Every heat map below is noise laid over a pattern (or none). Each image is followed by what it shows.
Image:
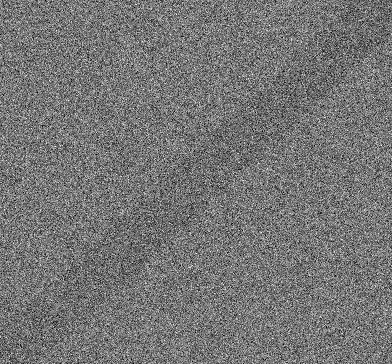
a diagonal band
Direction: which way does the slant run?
bottom left to top right
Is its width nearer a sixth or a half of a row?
a sixth
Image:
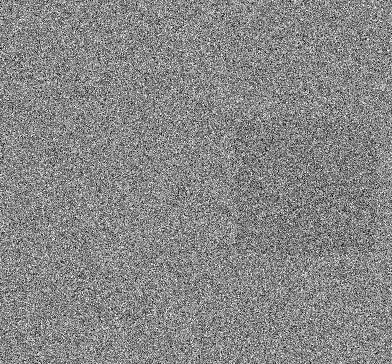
one block
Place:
middle right
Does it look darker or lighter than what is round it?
darker
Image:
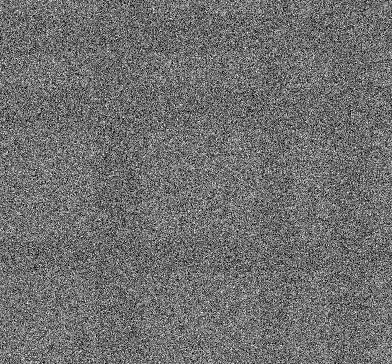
bands of rows crossing bands of columns
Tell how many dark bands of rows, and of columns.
3 and 3
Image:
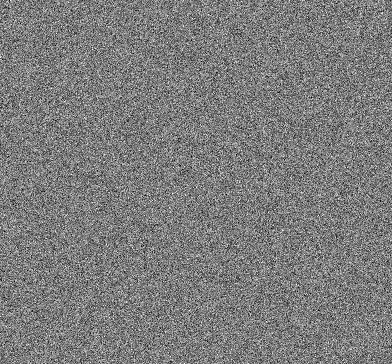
only noise
